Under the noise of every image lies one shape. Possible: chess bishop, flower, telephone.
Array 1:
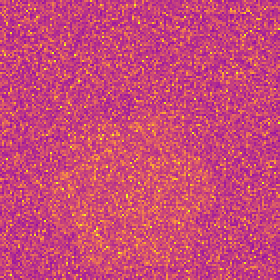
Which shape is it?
flower
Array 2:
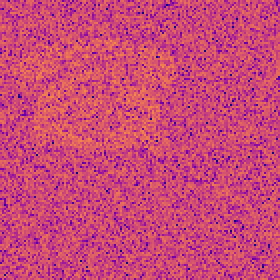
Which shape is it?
telephone
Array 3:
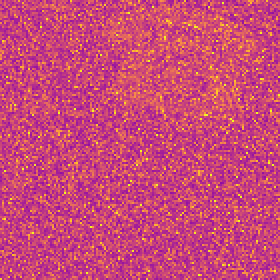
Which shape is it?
telephone
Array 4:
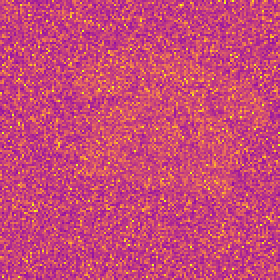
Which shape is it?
telephone
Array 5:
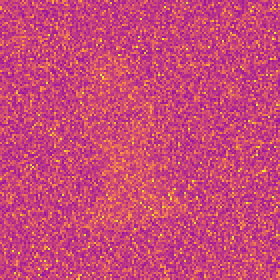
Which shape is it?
chess bishop
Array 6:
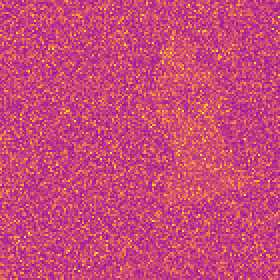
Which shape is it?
chess bishop
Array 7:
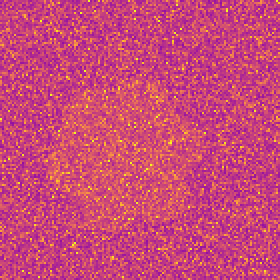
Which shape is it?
flower
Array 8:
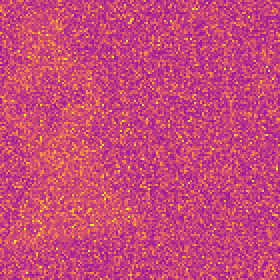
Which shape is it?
chess bishop
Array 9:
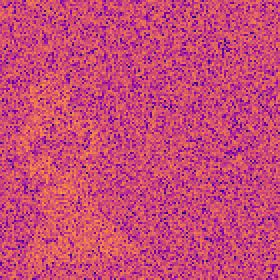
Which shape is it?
chess bishop
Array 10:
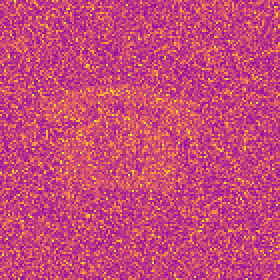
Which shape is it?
telephone
